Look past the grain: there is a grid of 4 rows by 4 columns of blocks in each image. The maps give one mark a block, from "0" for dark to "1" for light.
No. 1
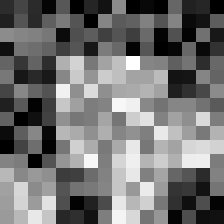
0 0 0 0
0 1 1 0
0 1 1 1
1 0 1 0
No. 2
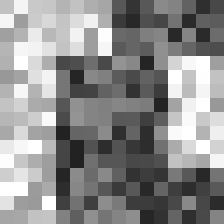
1 1 0 0
1 0 0 1
1 0 0 1
1 0 0 0
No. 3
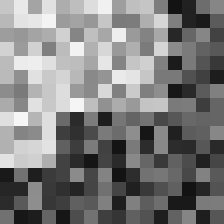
1 1 1 0
1 1 1 0
1 0 0 0
0 0 0 0
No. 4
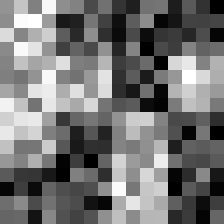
1 0 0 0
1 1 0 1
1 0 1 0
0 0 1 0
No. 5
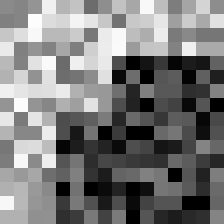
1 1 1 1
1 1 0 0
1 0 0 0
1 0 0 0
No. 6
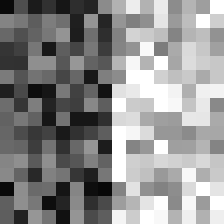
0 0 1 1
0 0 1 1
0 0 1 1
0 0 1 1
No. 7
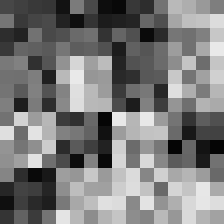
0 0 0 1
0 1 0 1
1 0 1 0
0 1 1 1
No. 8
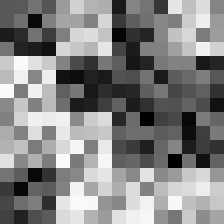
0 1 0 1
1 0 0 0
1 1 0 0
0 1 1 1
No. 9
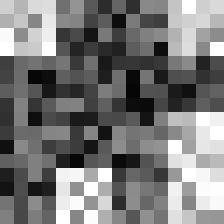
1 0 0 1
0 0 0 0
0 0 0 1
0 1 0 1
